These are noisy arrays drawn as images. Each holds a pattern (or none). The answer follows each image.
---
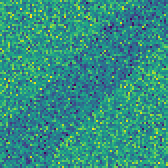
a diagonal band
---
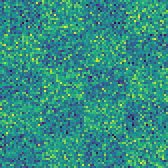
a checkerboard
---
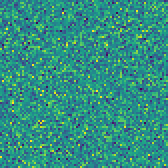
only noise
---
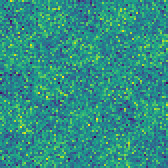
a checkerboard
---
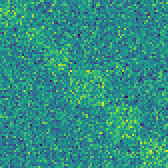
blocks along the diagonal
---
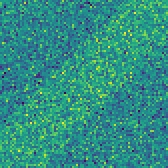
a diagonal band
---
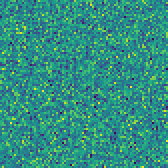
only noise
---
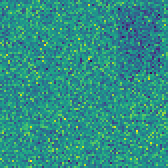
one block
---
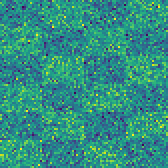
a checkerboard
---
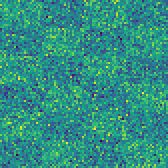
a checkerboard
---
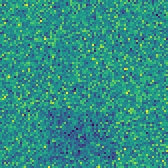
one block
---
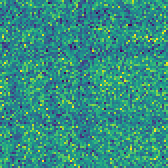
bands of rows crossing bands of columns
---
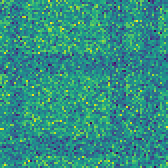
bands of rows crossing bands of columns
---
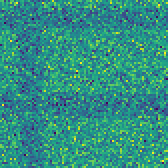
bands of rows crossing bands of columns
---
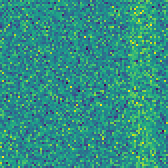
one band of columns
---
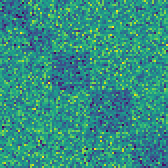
blocks along the diagonal
